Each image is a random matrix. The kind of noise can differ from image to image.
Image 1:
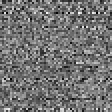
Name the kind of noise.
rows of uneven size
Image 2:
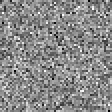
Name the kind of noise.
independent entries
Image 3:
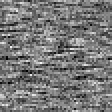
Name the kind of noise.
streaked along the rows
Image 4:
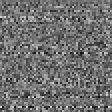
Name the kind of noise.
rows of uneven size
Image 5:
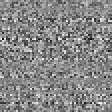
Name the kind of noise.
rows of uneven size
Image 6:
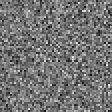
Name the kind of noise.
low rank plus noise
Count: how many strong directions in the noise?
one
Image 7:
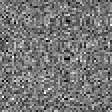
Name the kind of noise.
low rank plus noise
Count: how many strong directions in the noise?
two
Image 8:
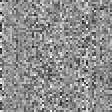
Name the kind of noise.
columns of uneven size
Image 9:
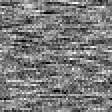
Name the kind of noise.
streaked along the rows
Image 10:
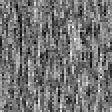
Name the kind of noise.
streaked along the columns
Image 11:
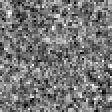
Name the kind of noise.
blotchy
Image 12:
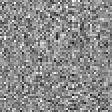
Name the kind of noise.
low rank plus noise
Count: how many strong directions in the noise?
three or four
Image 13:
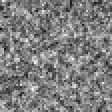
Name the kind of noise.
blotchy
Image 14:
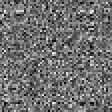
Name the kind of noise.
low rank plus noise
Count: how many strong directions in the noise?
one
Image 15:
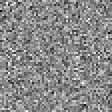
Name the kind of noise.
low rank plus noise
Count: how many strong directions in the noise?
one
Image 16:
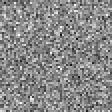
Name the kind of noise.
independent entries
